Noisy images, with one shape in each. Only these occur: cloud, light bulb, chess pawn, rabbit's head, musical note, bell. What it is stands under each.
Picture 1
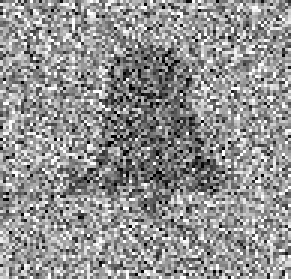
dark bell
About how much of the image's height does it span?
two thirds
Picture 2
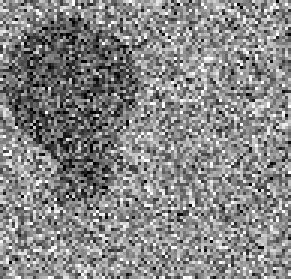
dark light bulb
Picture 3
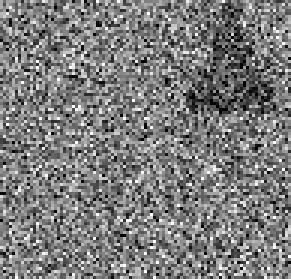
dark chess pawn, top right
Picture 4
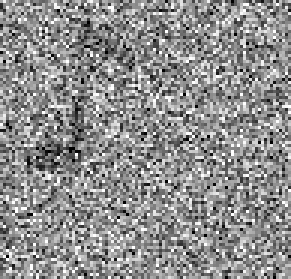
dark musical note
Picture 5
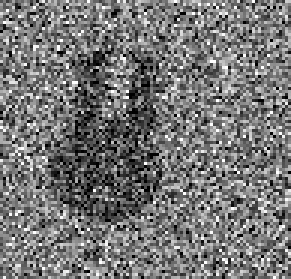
dark rabbit's head
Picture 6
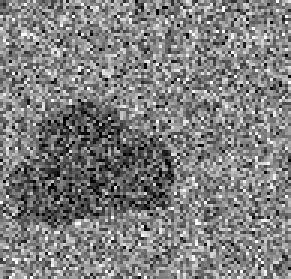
dark cloud
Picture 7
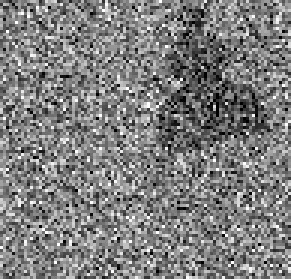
dark chess pawn
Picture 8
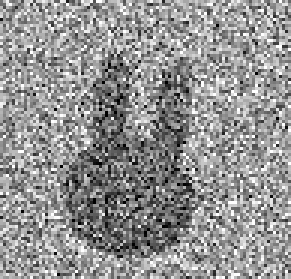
dark rabbit's head
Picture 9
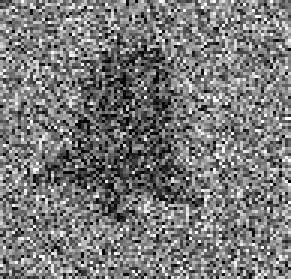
dark bell
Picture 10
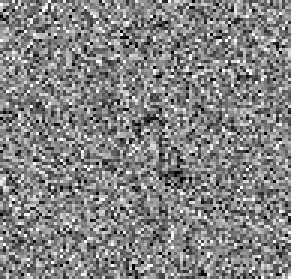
dark musical note, centre
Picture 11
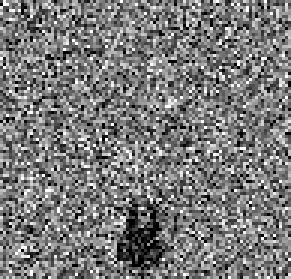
dark rabbit's head, bottom middle
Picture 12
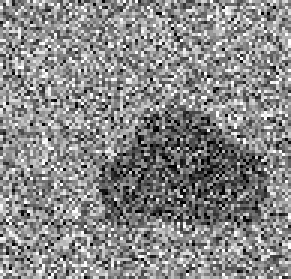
dark cloud
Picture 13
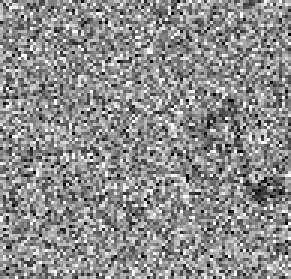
dark musical note, middle right
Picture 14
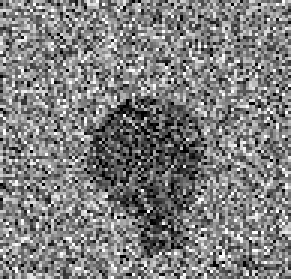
dark light bulb
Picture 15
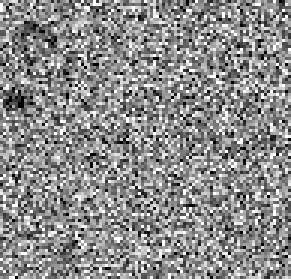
dark musical note, top left
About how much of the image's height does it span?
a third
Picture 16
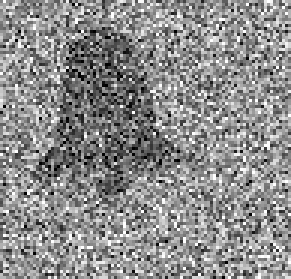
dark bell
